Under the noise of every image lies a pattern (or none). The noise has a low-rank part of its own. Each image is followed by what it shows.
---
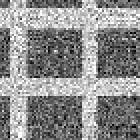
bands of rows crossing bands of columns
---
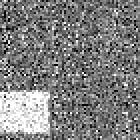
one block
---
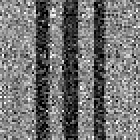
bands of columns
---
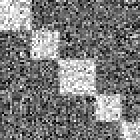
blocks along the diagonal
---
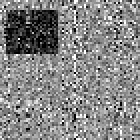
one block
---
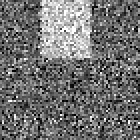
one block
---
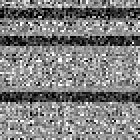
bands of rows
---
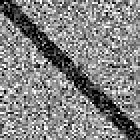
a diagonal band
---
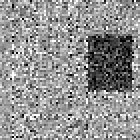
one block
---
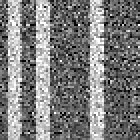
bands of columns
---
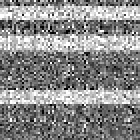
bands of rows
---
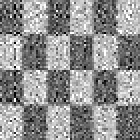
a checkerboard
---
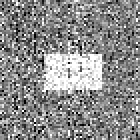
one block
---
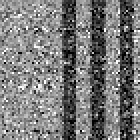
bands of columns
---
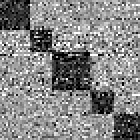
blocks along the diagonal
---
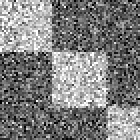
blocks along the diagonal
